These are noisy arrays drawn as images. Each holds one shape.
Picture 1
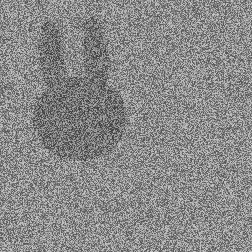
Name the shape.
rabbit's head
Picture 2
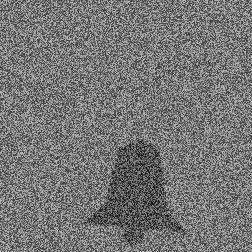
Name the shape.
bell
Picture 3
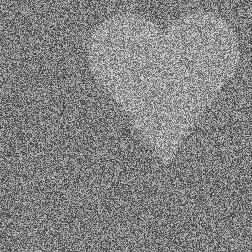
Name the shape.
heart
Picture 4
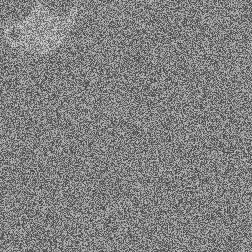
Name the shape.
teapot
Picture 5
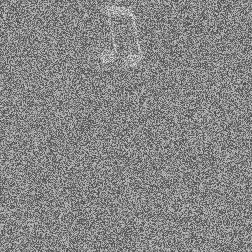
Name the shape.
pair of musical notes
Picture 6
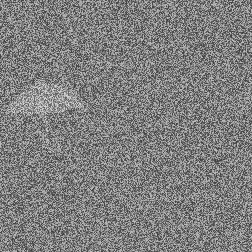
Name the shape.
umbrella
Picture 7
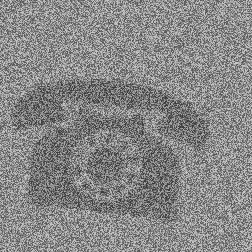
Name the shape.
telephone
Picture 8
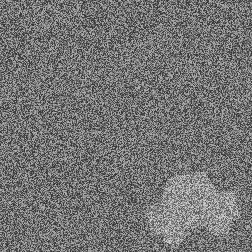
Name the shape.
car
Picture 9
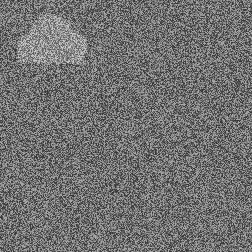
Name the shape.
cloud
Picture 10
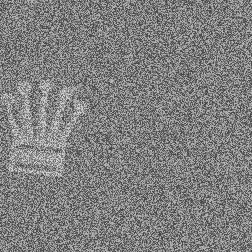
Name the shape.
chess queen
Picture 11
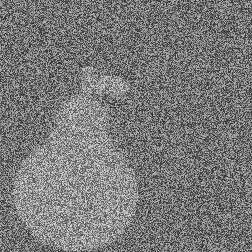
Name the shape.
pear
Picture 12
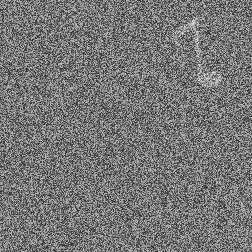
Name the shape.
musical note
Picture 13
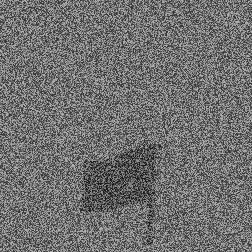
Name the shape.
flag
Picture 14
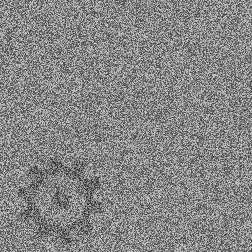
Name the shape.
gear
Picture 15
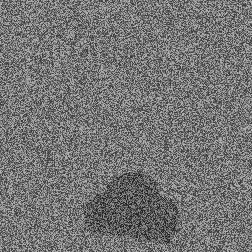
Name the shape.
cloud
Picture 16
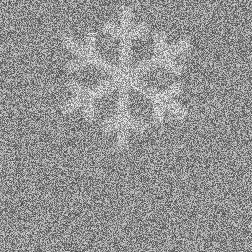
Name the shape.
snowflake
